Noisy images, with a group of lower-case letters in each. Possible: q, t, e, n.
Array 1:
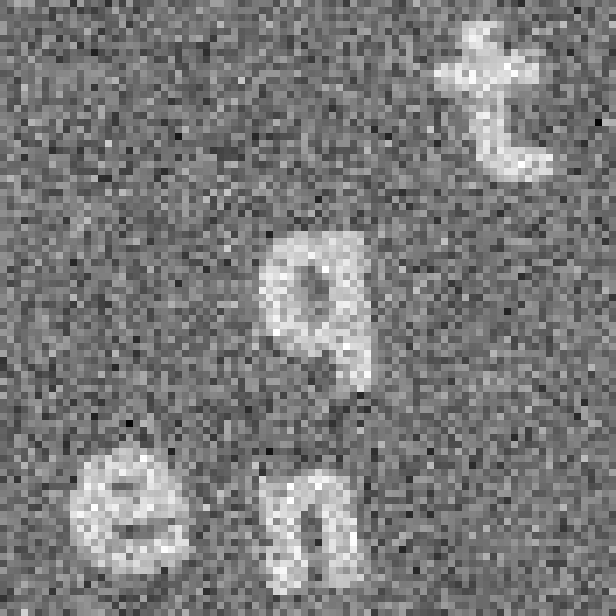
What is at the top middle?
nothing
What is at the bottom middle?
n
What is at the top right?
t
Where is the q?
centre
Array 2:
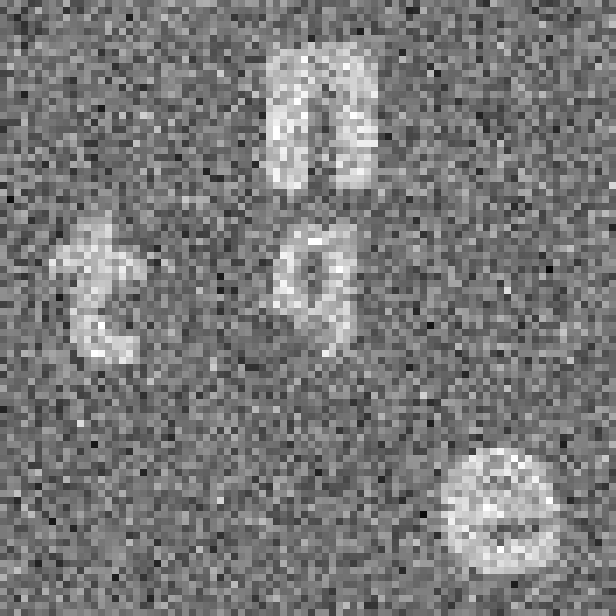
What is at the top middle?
n
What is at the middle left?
t
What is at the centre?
q
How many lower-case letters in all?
4
